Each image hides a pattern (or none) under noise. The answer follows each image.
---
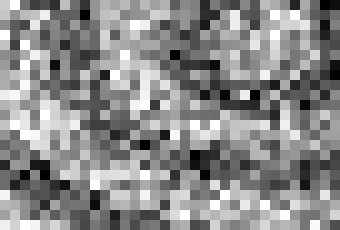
rings round one point
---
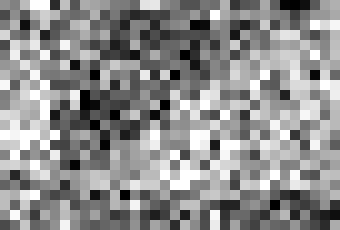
spokes from one point
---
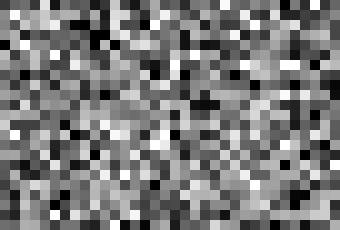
only noise
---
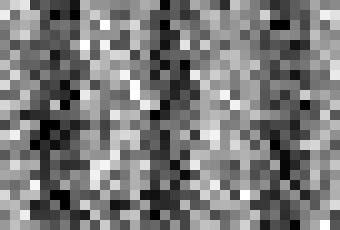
vertical stripes
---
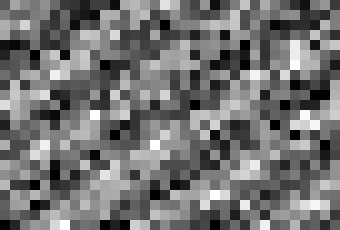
diagonal stripes
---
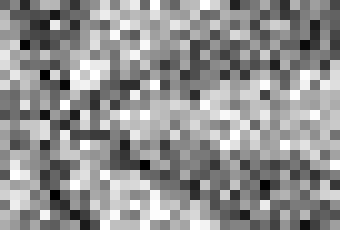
spokes from one point
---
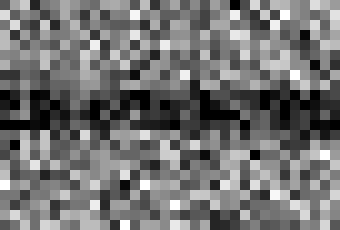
one horizontal stripe
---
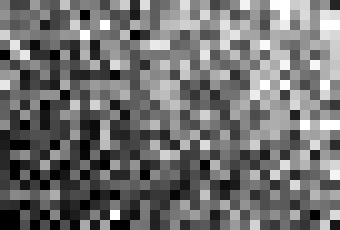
a smooth slope
